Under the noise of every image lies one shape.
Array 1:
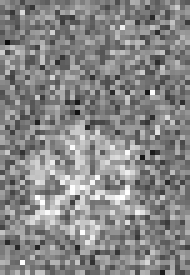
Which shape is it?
snowflake
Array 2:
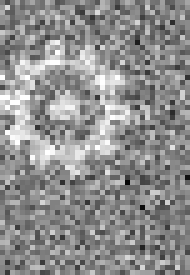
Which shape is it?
gear
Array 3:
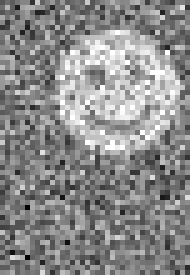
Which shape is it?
smiling face
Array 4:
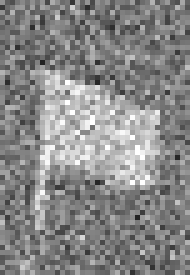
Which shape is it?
flag
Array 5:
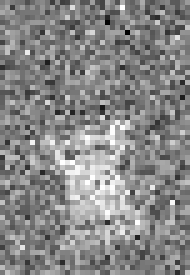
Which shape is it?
chess rook
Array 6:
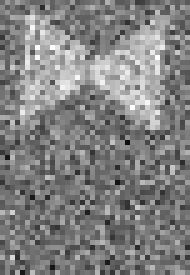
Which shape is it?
bow tie
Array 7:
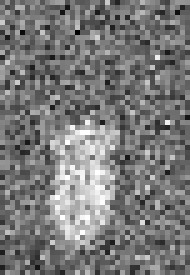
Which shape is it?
footprint
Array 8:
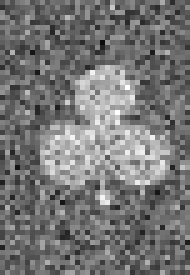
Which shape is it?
club
